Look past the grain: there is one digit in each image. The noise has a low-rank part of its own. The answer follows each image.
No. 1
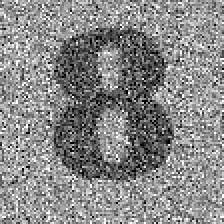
8
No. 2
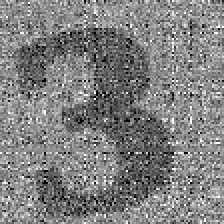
3
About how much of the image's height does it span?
nearly all
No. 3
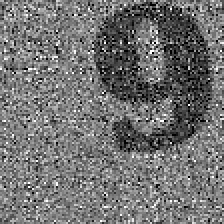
9
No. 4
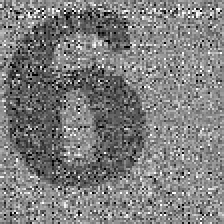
6
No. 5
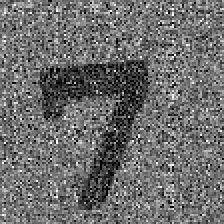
7
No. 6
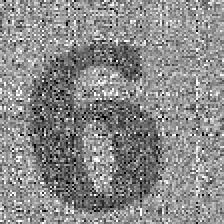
6
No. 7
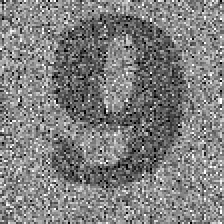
9
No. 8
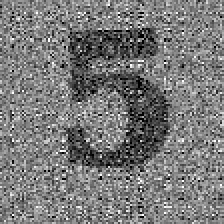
5
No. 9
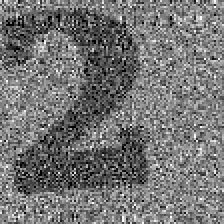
2
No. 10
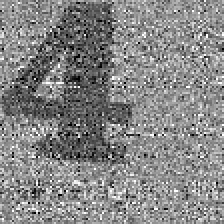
4
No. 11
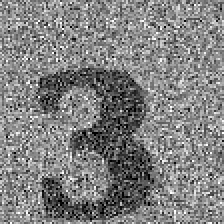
3
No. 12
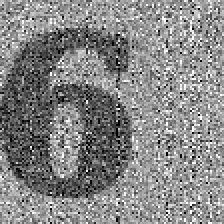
6
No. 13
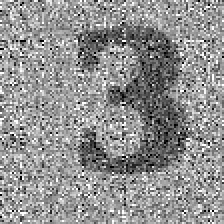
3
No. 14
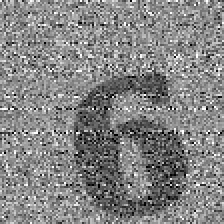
6
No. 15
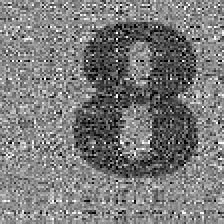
8
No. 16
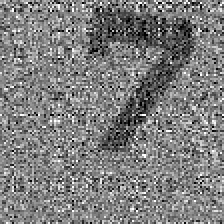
7
